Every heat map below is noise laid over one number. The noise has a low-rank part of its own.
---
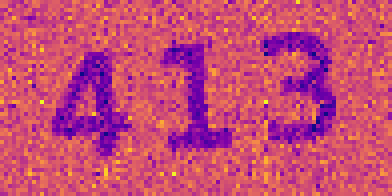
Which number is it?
413
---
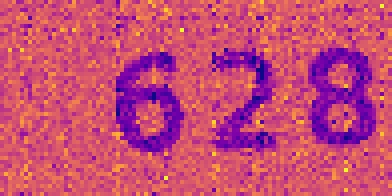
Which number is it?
628
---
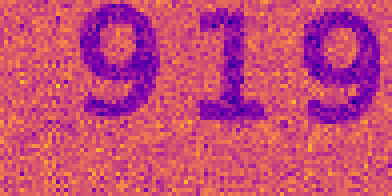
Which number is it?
919
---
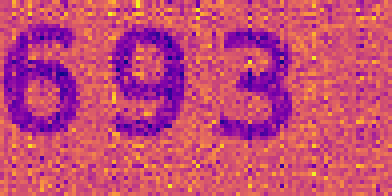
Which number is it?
693
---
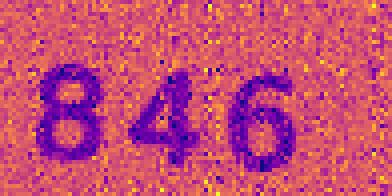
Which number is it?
846
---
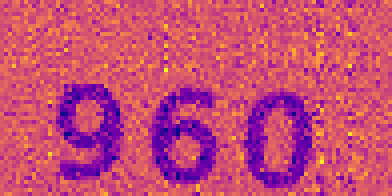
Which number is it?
960
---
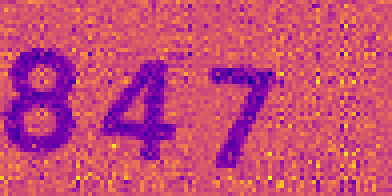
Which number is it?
847
